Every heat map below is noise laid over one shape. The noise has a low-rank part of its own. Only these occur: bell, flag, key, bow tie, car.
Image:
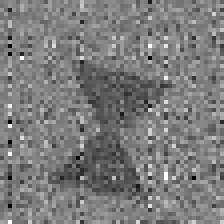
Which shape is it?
bow tie
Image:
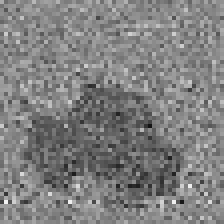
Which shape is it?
car
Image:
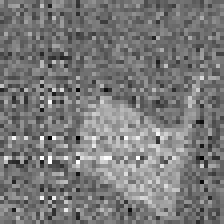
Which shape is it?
flag
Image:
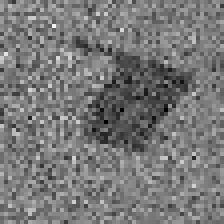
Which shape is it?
flag
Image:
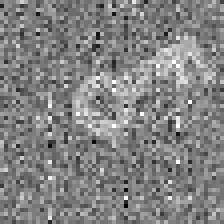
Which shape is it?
key
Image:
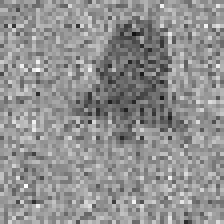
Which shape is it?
bell
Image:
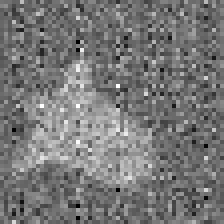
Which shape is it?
bell
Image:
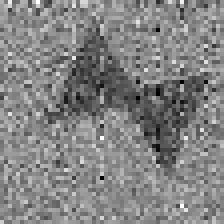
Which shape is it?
bow tie
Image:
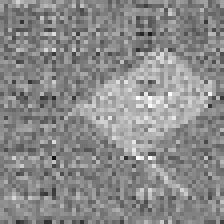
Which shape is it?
flag
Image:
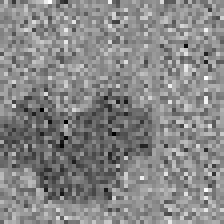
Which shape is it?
car
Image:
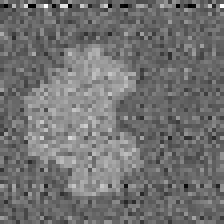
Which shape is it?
car
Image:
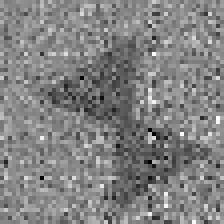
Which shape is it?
bow tie
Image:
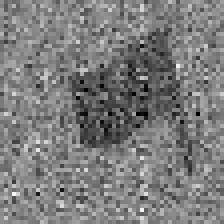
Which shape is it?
flag
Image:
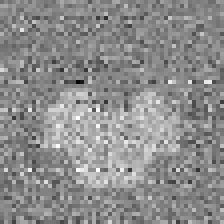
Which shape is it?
car
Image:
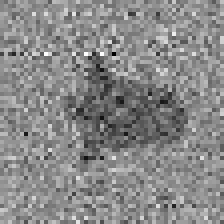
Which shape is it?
bell
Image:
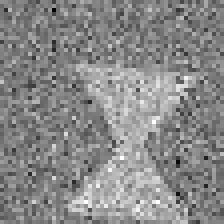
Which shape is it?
bow tie
